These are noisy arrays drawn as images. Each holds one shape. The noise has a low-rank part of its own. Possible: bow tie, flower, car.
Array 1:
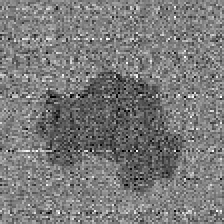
car
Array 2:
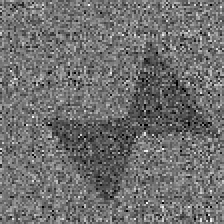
bow tie
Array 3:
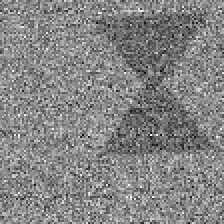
bow tie
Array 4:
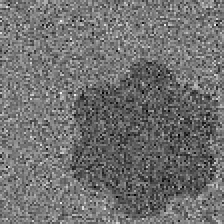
flower
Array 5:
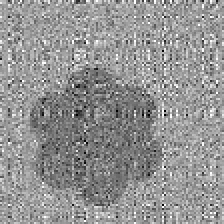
flower
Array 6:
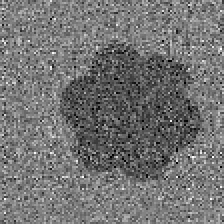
flower
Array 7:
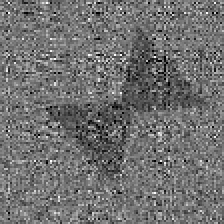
bow tie
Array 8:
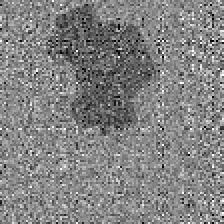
car
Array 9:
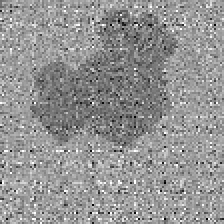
car
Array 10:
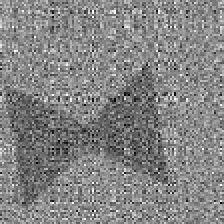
bow tie
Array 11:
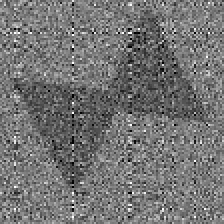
bow tie
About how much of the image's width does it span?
nearly all
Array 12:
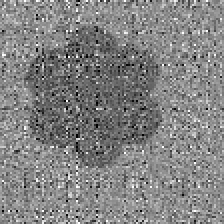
flower
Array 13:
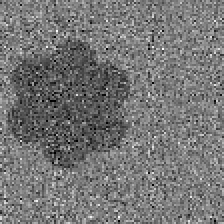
flower
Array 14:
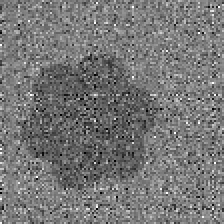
flower
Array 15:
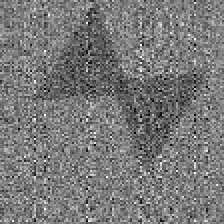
bow tie
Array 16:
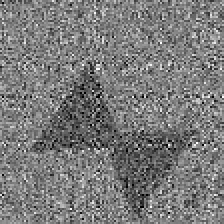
bow tie
